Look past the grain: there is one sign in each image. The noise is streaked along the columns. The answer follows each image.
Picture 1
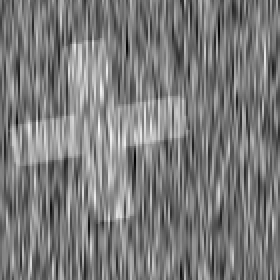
plus sign
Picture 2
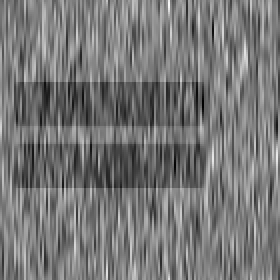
equals sign
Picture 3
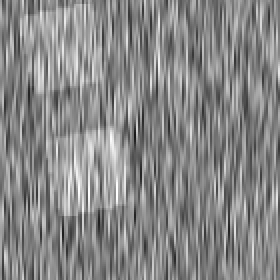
colon
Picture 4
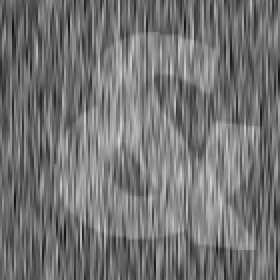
ampersand
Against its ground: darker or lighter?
lighter
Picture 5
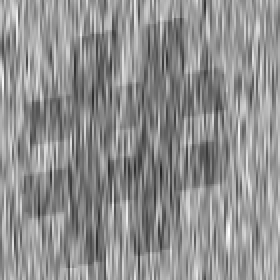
hash sign
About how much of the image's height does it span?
nearly all
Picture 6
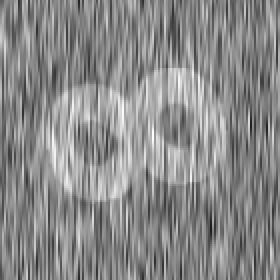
infinity sign
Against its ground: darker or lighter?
lighter
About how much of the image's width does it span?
two thirds
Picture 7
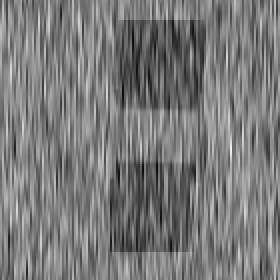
colon
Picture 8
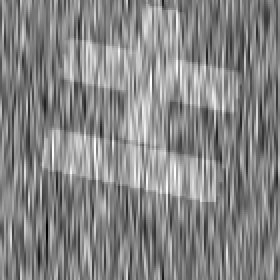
plus-minus sign
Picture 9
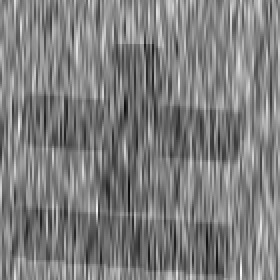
plus-minus sign
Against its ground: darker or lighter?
darker
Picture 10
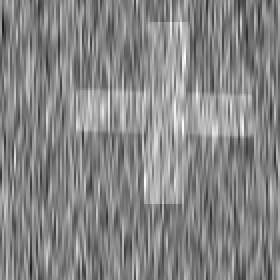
plus sign
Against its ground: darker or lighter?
lighter
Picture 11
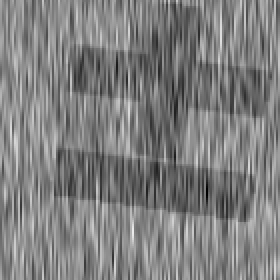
plus-minus sign
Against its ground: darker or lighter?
darker
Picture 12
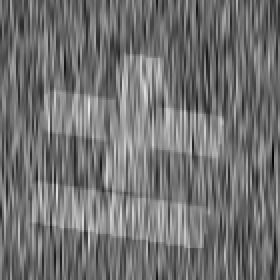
plus-minus sign
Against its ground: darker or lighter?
lighter
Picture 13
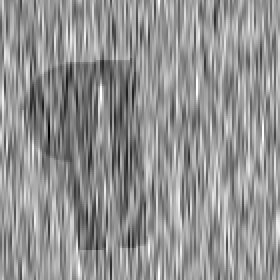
pilcrow
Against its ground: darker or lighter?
darker
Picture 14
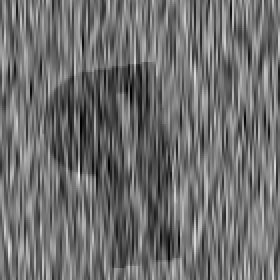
pilcrow
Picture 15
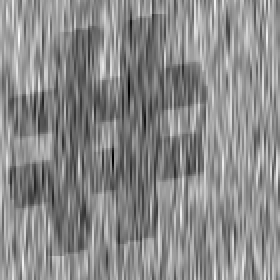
hash sign
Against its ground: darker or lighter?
darker
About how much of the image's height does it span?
nearly all
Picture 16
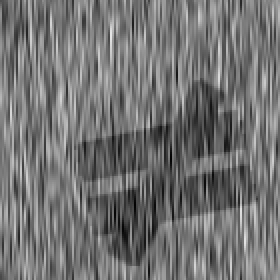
not-equal sign
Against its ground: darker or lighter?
darker
